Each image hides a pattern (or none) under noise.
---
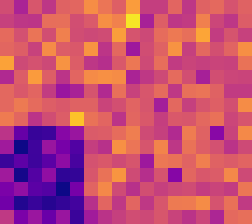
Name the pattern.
one block
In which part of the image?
bottom left
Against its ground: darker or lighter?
darker
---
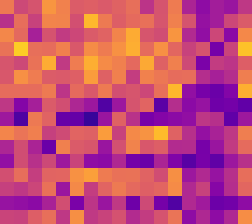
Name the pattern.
bands of rows crossing bands of columns
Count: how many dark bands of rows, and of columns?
3 and 1
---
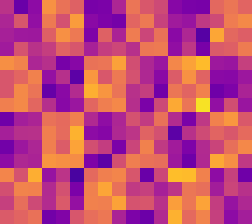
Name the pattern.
a checkerboard
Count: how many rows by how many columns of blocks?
4 by 6
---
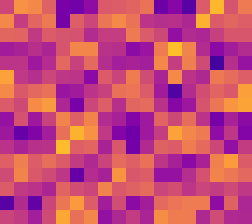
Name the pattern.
a checkerboard
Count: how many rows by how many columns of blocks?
6 by 5
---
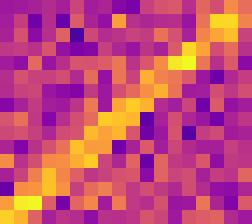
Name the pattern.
a diagonal band
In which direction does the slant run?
bottom left to top right
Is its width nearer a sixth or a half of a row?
a sixth
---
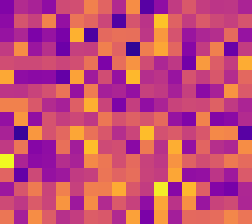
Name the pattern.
only noise
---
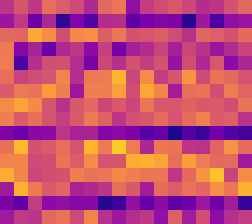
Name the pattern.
bands of rows
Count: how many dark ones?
4
